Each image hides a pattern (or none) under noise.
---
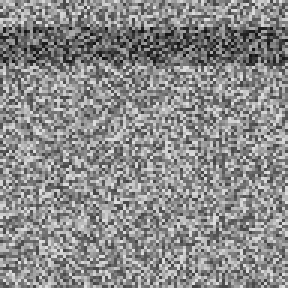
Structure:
one band of rows
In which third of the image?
top
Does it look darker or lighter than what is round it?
darker
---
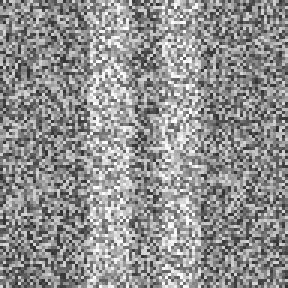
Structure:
bands of columns
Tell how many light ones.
2
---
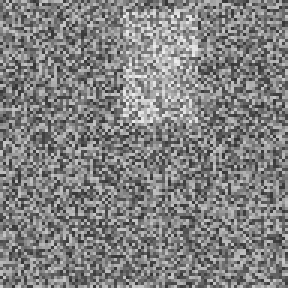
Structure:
one block
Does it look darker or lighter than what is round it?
lighter
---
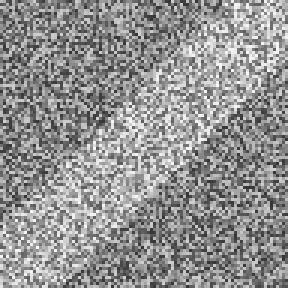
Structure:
a diagonal band
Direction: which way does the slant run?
bottom left to top right
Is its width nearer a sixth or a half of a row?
a half
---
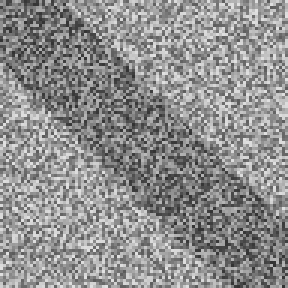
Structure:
a diagonal band
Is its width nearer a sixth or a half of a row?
a half
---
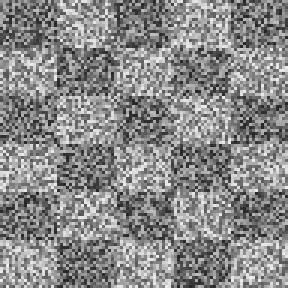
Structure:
a checkerboard
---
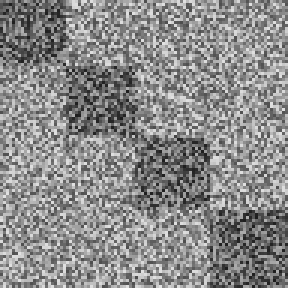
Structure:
blocks along the diagonal
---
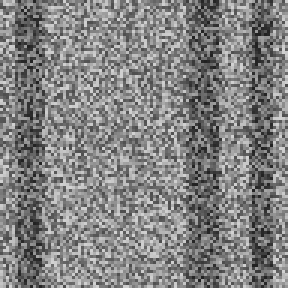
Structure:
bands of columns
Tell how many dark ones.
3
